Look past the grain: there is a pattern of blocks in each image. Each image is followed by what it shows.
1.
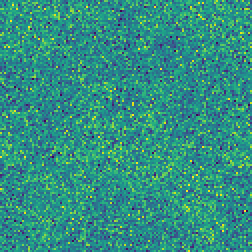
left and right mirror each other
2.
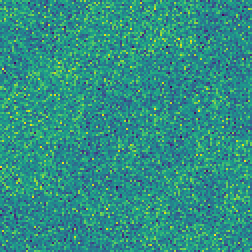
mirrored about the diagonal from the top left
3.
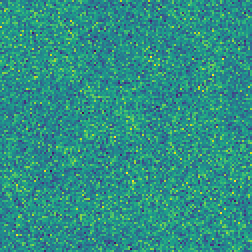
mirrored about the diagonal from the top left
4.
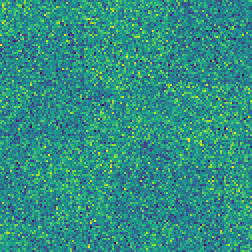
mirrored about the diagonal from the bottom left
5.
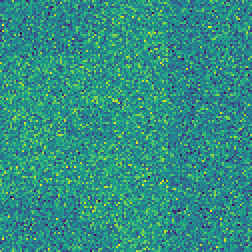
top and bottom mirror each other
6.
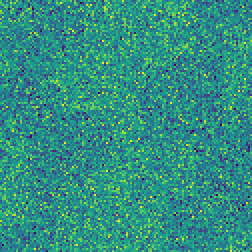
the same after a half turn
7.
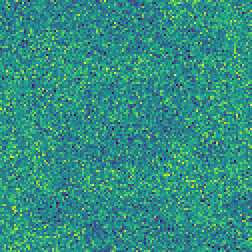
the same after a half turn
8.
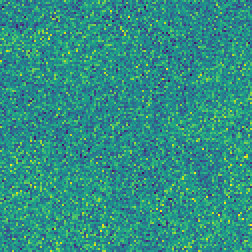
no symmetry
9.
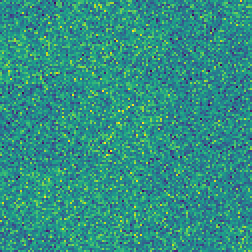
top and bottom mirror each other
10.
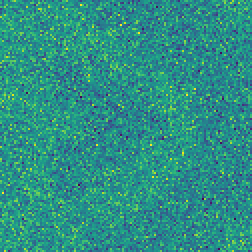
top and bottom mirror each other
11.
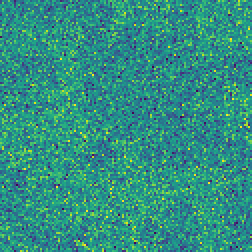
mirrored about the diagonal from the bottom left
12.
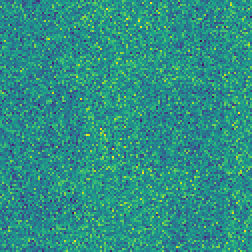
top and bottom mirror each other
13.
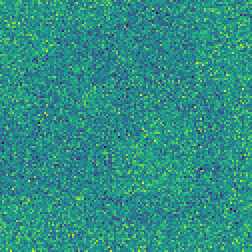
mirrored about the diagonal from the top left
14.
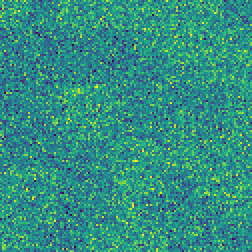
no symmetry
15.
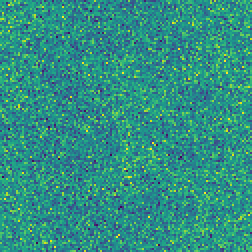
top and bottom mirror each other
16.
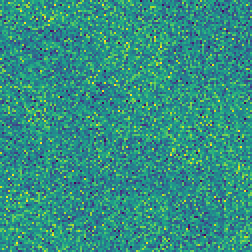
mirrored about the diagonal from the bottom left
